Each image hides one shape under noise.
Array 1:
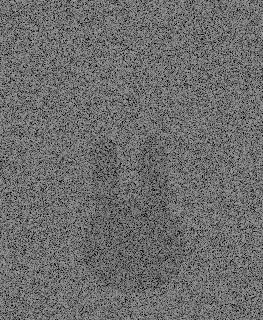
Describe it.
dark rabbit's head
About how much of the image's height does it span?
half
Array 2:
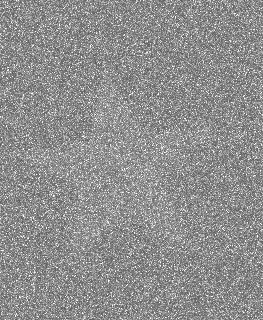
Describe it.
light star
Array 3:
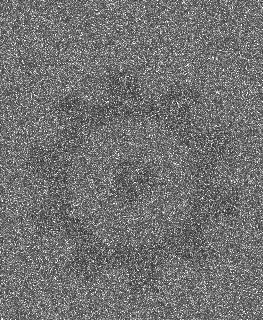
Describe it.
dark gear
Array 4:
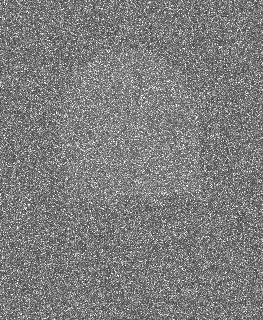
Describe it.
light ghost
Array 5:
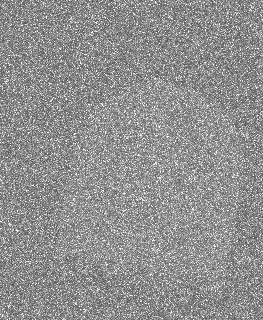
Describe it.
light ghost
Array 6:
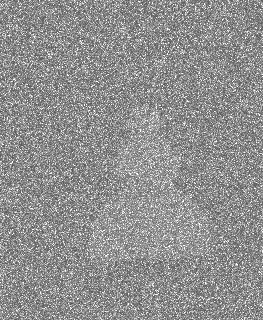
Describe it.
light chess pawn
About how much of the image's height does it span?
half
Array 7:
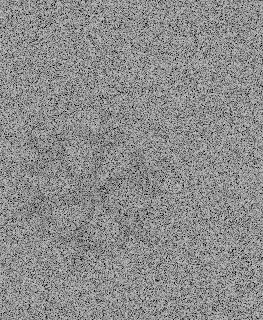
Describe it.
dark snowflake
